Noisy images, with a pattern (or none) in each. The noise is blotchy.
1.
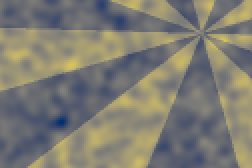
spokes from one point
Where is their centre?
top right
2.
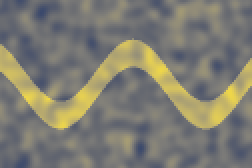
a wavy band
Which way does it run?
left to right
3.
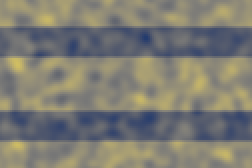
horizontal stripes
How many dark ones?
2
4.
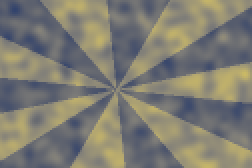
spokes from one point
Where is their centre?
centre
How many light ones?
7
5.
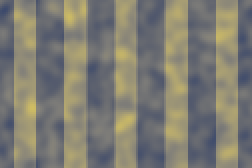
vertical stripes
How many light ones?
5
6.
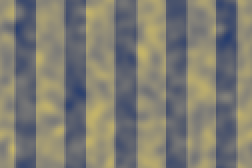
vertical stripes
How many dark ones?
5
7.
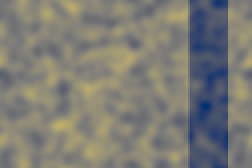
one vertical stripe
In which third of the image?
right
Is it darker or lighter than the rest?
darker
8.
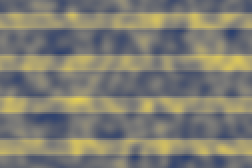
horizontal stripes
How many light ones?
4
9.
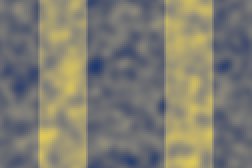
vertical stripes
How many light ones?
2
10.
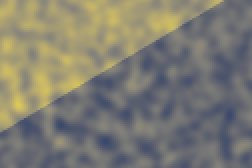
a sharp edge
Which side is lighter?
top left
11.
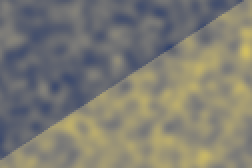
a sharp edge
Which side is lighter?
bottom right
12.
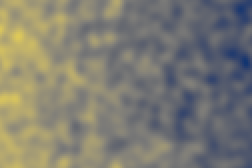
a smooth slope
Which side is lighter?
left
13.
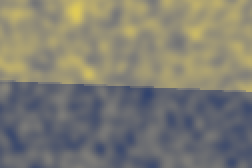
a sharp edge
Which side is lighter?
top
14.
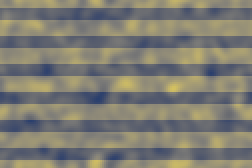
horizontal stripes
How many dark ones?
6
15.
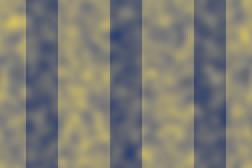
vertical stripes
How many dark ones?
3
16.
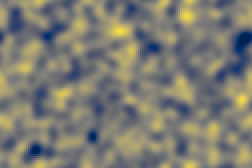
only noise
